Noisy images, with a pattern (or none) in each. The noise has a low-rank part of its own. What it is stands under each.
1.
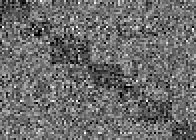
blocks along the diagonal
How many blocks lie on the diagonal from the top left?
7
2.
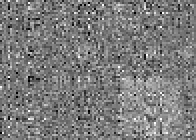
one block
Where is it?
bottom right
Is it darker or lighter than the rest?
lighter
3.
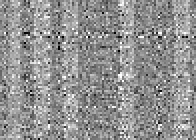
bands of columns
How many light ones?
5
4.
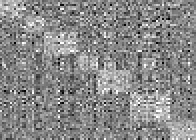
blocks along the diagonal
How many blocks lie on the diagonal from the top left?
7
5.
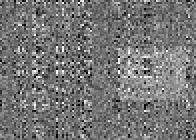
one block
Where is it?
middle right
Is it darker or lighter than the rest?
lighter
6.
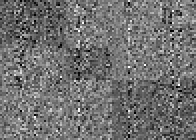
blocks along the diagonal
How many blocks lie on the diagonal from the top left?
3
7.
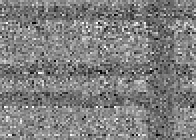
bands of rows crossing bands of columns
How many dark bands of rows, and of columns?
3 and 1
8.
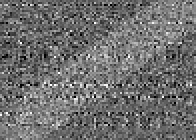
a diagonal band
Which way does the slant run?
bottom left to top right
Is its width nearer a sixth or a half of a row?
a half
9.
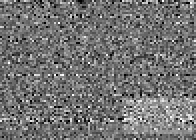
one block
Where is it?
bottom right
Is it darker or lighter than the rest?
lighter
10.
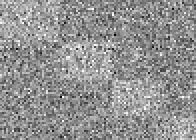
blocks along the diagonal
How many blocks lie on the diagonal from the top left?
4
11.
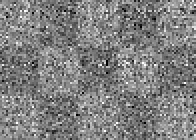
a checkerboard
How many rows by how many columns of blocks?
3 by 5
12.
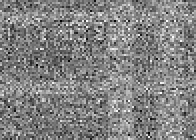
bands of rows crossing bands of columns
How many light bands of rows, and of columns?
2 and 2
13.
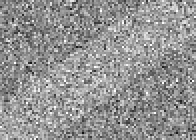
a diagonal band
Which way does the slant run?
bottom left to top right
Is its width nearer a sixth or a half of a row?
a half
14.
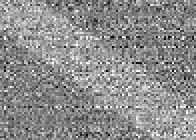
a diagonal band
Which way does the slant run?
top left to bottom right
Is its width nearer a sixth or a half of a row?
a half
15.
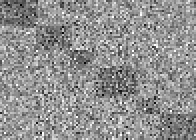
blocks along the diagonal
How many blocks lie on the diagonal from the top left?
6
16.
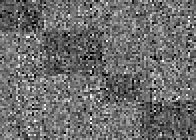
blocks along the diagonal
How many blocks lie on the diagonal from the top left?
4
